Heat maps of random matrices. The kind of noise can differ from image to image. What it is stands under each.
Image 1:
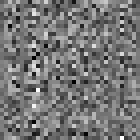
columns of uneven size
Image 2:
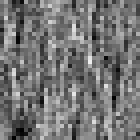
streaked along the columns
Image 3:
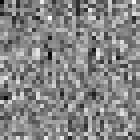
low rank plus noise
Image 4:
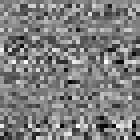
rows of uneven size
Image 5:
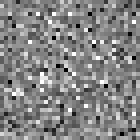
heavy tails
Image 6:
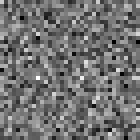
independent entries
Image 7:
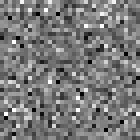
heavy tails
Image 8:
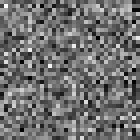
low rank plus noise
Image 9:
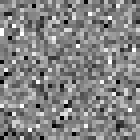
heavy tails
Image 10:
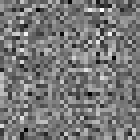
low rank plus noise
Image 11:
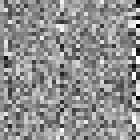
columns of uneven size
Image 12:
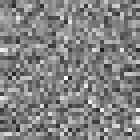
low rank plus noise
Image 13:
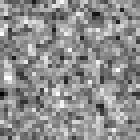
blotchy
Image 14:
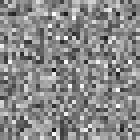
low rank plus noise
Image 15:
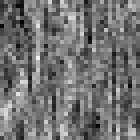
streaked along the columns
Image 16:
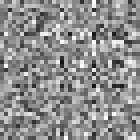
low rank plus noise
